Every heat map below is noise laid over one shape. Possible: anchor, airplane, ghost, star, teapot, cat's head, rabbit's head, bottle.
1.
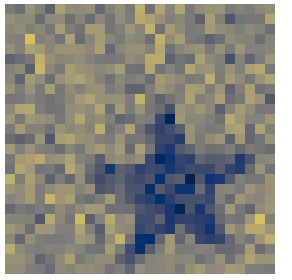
star
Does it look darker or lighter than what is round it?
darker
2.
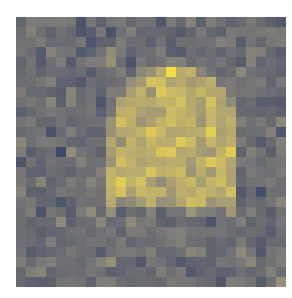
ghost
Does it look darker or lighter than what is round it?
lighter
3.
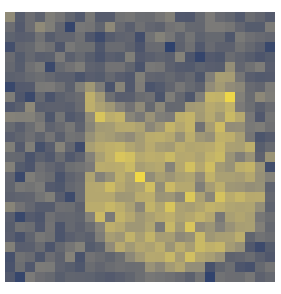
cat's head
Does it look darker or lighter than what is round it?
lighter
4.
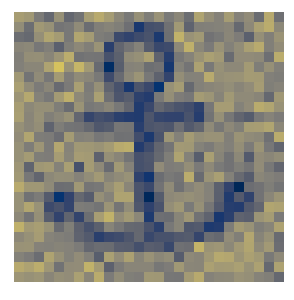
anchor
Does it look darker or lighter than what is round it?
darker
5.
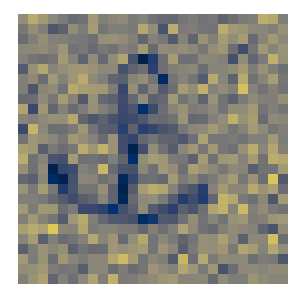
anchor
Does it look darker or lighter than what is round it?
darker
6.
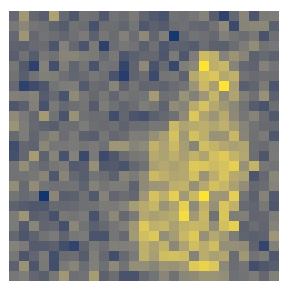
bottle
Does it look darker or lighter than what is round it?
lighter
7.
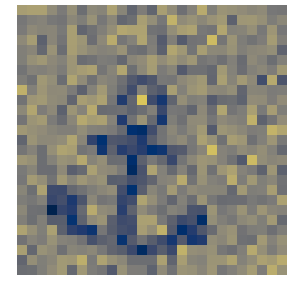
anchor
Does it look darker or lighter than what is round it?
darker
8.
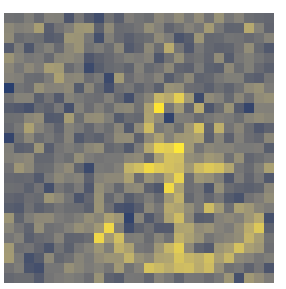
anchor
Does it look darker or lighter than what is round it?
lighter
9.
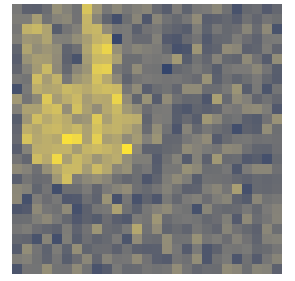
rabbit's head
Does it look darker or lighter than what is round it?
lighter
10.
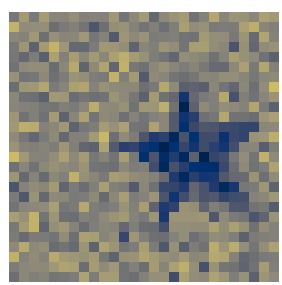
star
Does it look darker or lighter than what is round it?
darker
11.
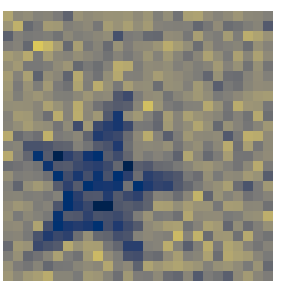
star
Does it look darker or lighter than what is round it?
darker
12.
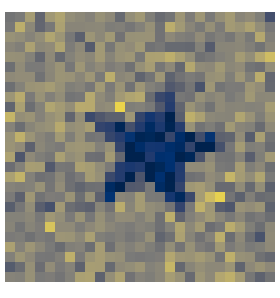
star
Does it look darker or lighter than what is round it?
darker
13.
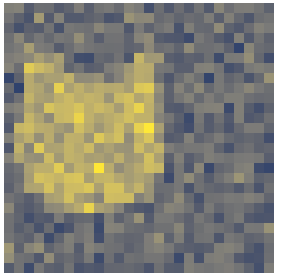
cat's head
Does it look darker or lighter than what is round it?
lighter
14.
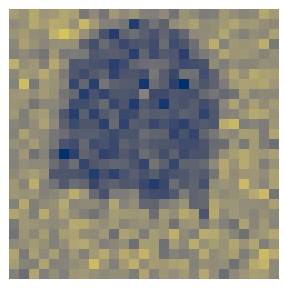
ghost
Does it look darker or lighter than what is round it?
darker
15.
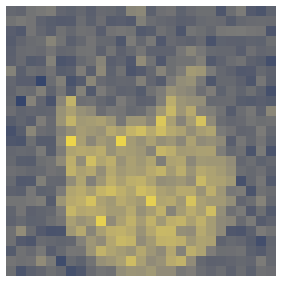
cat's head
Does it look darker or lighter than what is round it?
lighter
